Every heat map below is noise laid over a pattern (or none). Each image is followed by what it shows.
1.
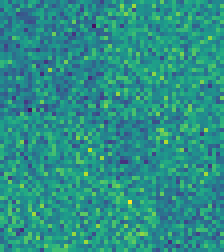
blocks along the diagonal
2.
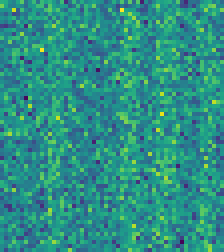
bands of columns
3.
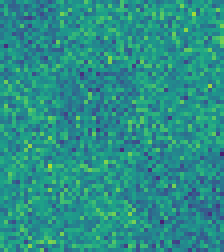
blocks along the diagonal
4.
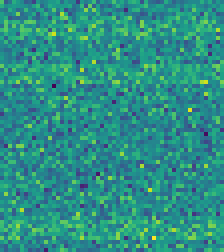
bands of rows
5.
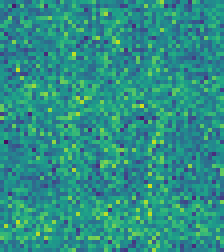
bands of rows crossing bands of columns
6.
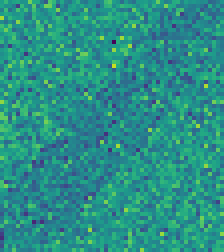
a diagonal band
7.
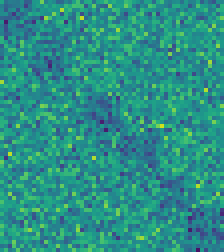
blocks along the diagonal
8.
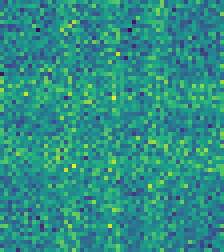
bands of rows crossing bands of columns
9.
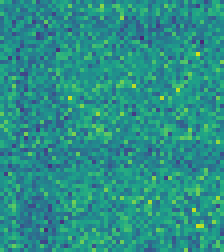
bands of rows crossing bands of columns
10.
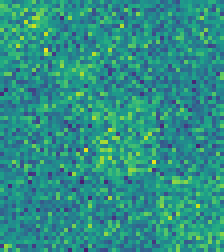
blocks along the diagonal
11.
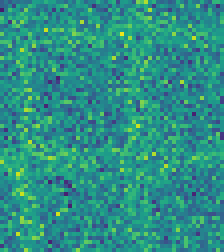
bands of rows crossing bands of columns
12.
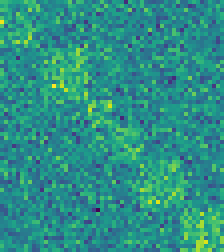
blocks along the diagonal
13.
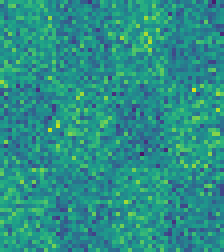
a checkerboard
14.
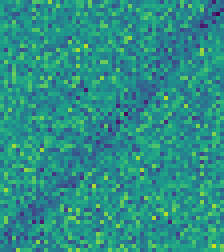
a diagonal band
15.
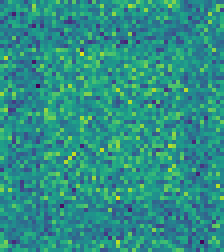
bands of rows crossing bands of columns
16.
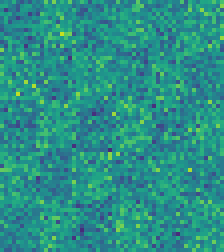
a checkerboard
